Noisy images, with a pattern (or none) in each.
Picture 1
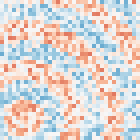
rings round one point
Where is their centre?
bottom left
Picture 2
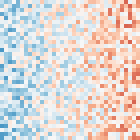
a smooth slope
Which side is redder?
right
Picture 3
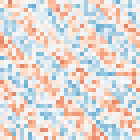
diagonal stripes
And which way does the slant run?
top left to bottom right
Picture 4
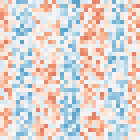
vertical stripes
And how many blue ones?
3
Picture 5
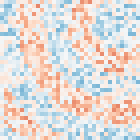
rings round one point
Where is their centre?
top right
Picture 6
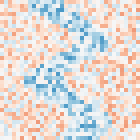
a wavy band
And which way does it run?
top to bottom
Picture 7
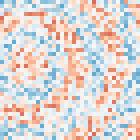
rings round one point
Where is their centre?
middle left
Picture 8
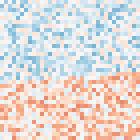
a sharp edge
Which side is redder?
bottom
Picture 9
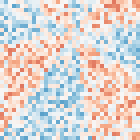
spokes from one point
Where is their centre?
top middle
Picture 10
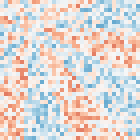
spokes from one point
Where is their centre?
top left
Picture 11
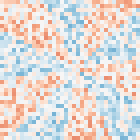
spokes from one point
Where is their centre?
centre
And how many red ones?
5
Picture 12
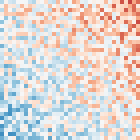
a smooth slope
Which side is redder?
top right
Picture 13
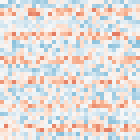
horizontal stripes
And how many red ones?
6
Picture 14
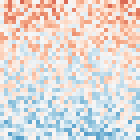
a smooth slope
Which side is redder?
top
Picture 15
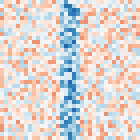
one vertical stripe
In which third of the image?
middle
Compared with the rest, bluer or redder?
bluer
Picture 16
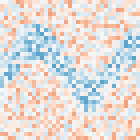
a wavy band
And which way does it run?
left to right
